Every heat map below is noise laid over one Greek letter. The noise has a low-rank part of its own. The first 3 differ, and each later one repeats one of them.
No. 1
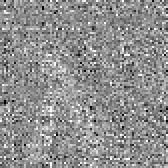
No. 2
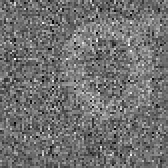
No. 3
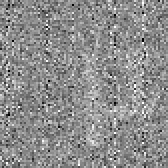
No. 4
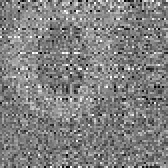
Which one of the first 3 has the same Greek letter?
2
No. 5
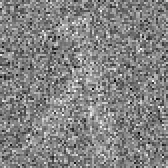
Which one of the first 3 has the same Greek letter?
1
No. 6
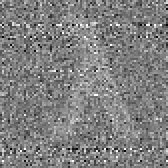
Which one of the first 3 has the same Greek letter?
1
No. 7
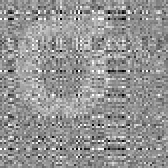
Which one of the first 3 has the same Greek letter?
2
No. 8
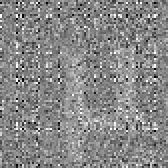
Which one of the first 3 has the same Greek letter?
3
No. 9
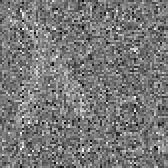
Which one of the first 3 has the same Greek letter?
1
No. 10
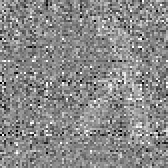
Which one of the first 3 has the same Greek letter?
1
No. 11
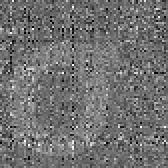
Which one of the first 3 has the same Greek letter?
2
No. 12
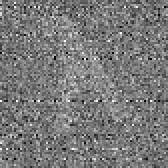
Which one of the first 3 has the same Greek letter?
1
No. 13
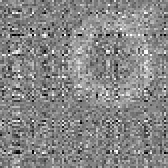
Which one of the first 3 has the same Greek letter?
2
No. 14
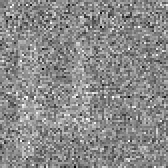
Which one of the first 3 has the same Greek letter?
3
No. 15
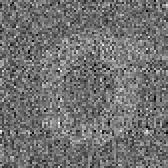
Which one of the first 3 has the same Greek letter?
2
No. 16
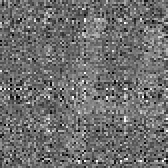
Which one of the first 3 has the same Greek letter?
3
